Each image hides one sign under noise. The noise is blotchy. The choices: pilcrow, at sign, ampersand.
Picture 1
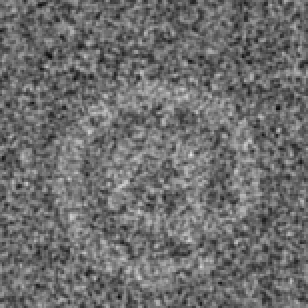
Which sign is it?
at sign
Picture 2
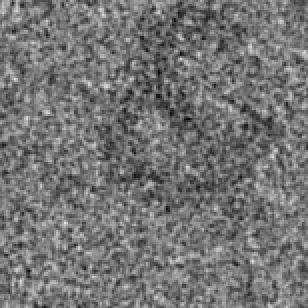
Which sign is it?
ampersand
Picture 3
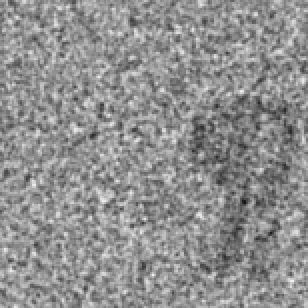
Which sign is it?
pilcrow
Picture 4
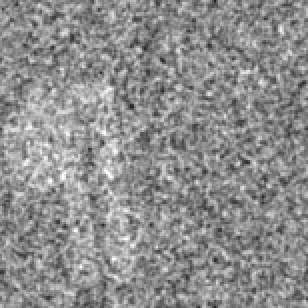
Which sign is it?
pilcrow
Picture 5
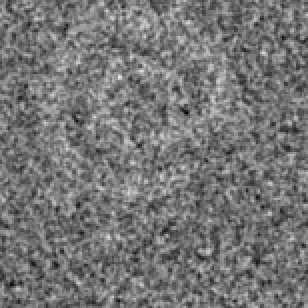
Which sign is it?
at sign
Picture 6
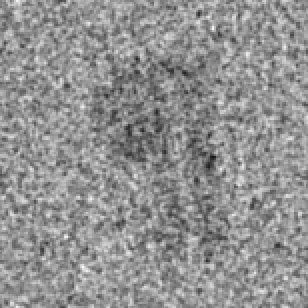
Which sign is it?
pilcrow
